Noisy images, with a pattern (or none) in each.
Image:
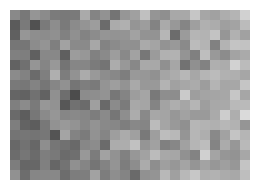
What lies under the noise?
a smooth slope
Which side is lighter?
right
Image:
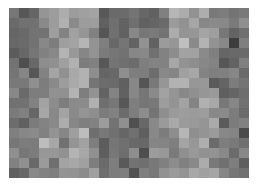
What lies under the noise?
vertical stripes
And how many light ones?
2
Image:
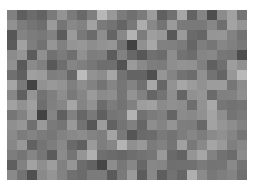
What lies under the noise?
only noise
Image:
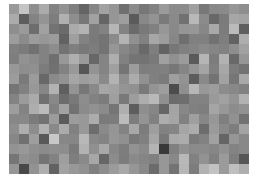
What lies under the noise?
only noise
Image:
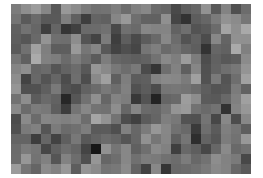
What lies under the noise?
rings round one point
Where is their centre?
middle left
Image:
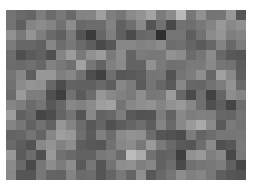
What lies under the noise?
rings round one point
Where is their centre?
bottom middle
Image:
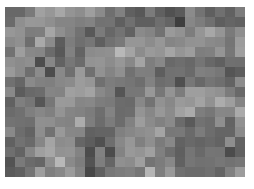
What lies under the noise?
rings round one point
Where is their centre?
bottom right
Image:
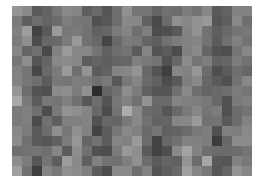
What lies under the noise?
vertical stripes
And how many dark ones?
4
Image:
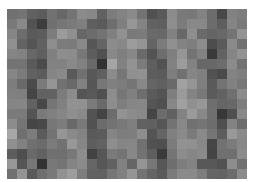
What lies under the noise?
vertical stripes
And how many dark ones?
4
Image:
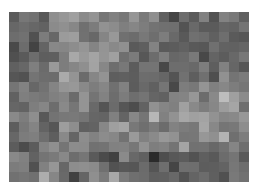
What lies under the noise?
spokes from one point
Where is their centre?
bottom left
